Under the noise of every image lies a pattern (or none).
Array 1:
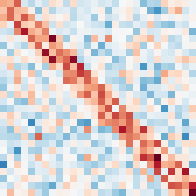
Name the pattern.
a diagonal band
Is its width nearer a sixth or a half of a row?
a sixth
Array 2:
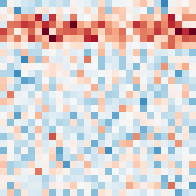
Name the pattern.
one band of rows
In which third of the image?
top
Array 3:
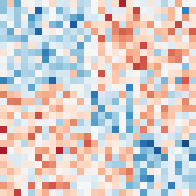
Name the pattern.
blocks along the diagonal
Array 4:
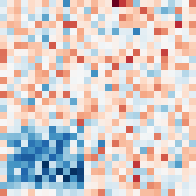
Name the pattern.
one block
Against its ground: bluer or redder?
bluer
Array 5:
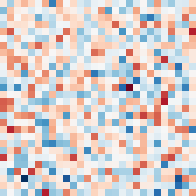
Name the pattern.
only noise
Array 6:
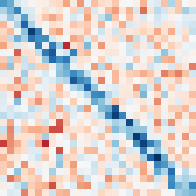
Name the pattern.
a diagonal band
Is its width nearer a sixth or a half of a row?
a sixth
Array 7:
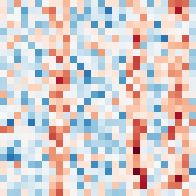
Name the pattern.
bands of columns
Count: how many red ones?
3
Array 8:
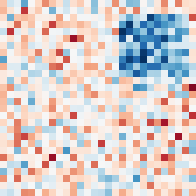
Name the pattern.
one block
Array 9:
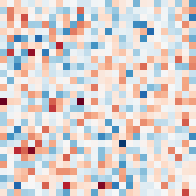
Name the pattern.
only noise
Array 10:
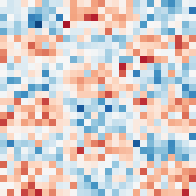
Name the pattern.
a checkerboard
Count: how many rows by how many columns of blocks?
6 by 3
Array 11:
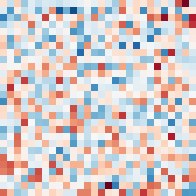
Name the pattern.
only noise
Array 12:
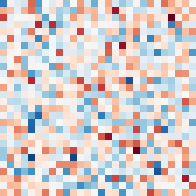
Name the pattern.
only noise
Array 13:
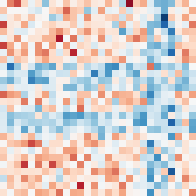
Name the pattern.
bands of rows crossing bands of columns
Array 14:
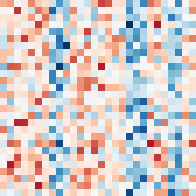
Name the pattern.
bands of columns
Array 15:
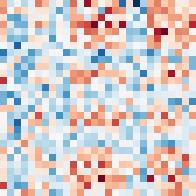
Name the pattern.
bands of rows crossing bands of columns
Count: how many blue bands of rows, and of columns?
3 and 3
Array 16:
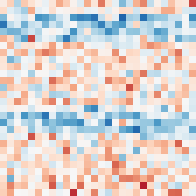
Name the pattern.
bands of rows
